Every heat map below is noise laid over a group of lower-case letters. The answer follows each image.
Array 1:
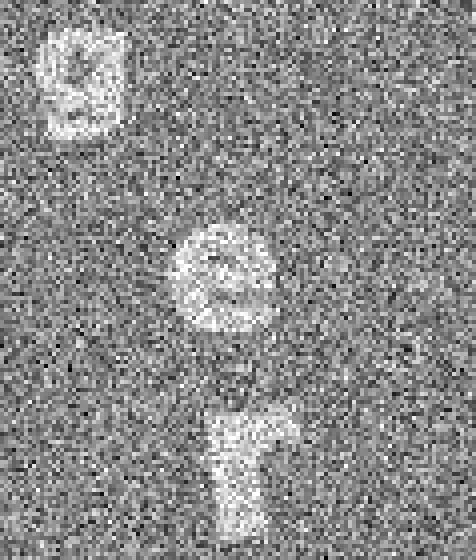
top left: g; centre: e; bottom middle: r
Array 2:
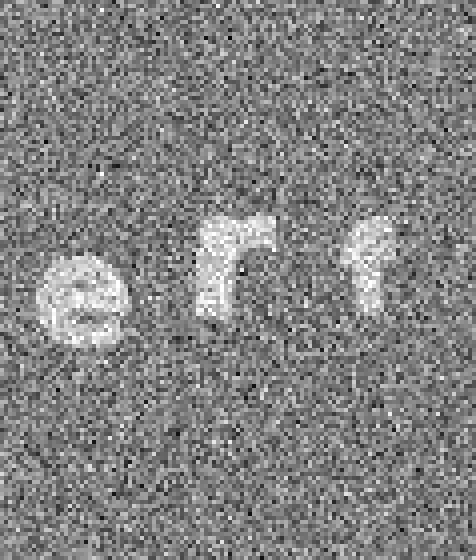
middle left: e; centre: r; middle right: f
